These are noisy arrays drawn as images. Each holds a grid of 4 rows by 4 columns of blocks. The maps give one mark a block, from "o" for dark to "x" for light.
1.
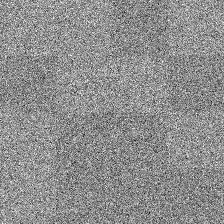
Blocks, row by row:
xxox
oxxo
xoox
xooo
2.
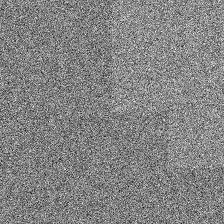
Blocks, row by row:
ooxx
ooxx
ooox
oooo
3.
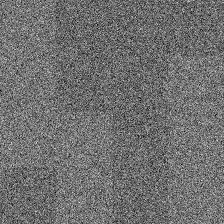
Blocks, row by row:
xooo
xoox
xxox
oxox
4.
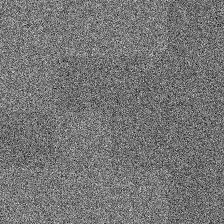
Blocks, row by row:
xxxo
xooo
oxoo
xxxo
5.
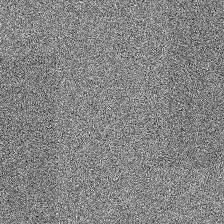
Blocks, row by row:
xxxo
oxxo
oxxo
oxxx
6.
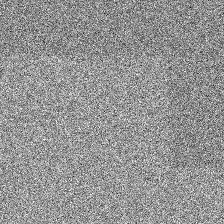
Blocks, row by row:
oooo
xxxo
xxxo
xxxx
